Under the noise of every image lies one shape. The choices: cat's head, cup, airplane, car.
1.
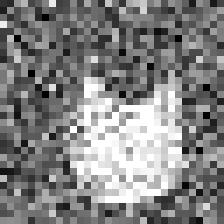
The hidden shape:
cat's head
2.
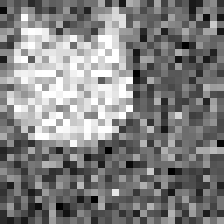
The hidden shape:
cat's head
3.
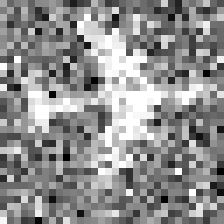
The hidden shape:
airplane
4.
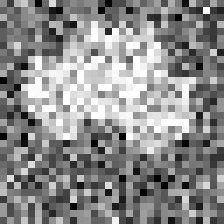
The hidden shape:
car
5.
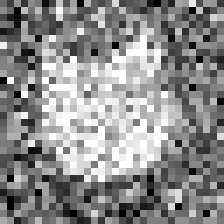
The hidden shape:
cat's head
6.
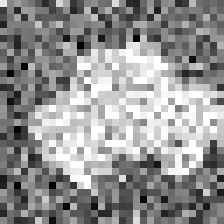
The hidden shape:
car
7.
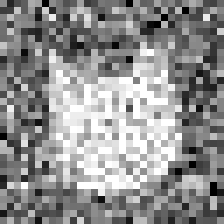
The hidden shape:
cat's head
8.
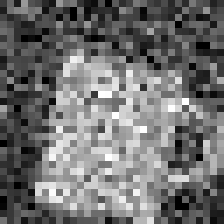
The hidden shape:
cup
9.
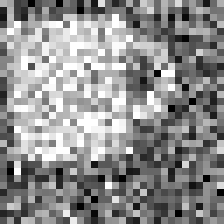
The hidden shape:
cup
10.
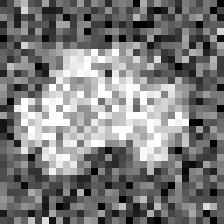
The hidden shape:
car
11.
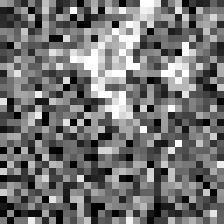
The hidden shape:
airplane
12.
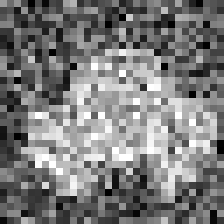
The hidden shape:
car
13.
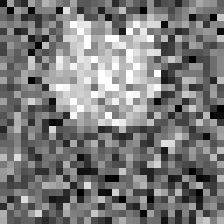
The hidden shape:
cat's head
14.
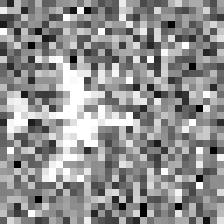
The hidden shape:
airplane
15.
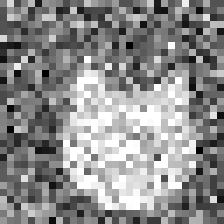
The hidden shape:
cat's head
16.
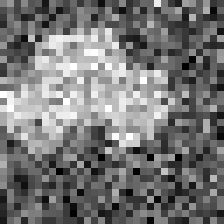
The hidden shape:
car
